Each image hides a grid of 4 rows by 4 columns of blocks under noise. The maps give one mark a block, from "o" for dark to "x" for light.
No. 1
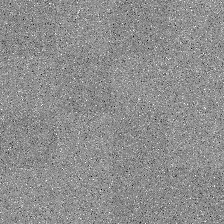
o x o x
x o x x
o x o x
x x o o
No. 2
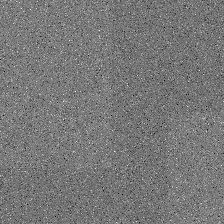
x x o o
x x o o
x x o x
o o o x
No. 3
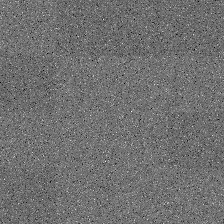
x o o o
o x x x
x x x o
o x x x
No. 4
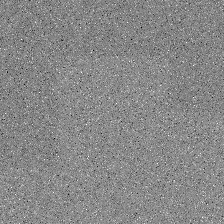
o o o o
o x x o
o x x x
x x x x
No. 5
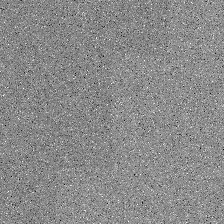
o o o x
o o x x
o o x x
o x x x
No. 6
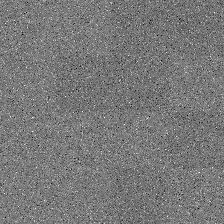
x x o o
x o o x
x x x o
x x o x
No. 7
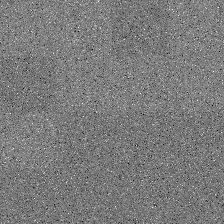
x x o x
o x x x
x o o o
o o o o
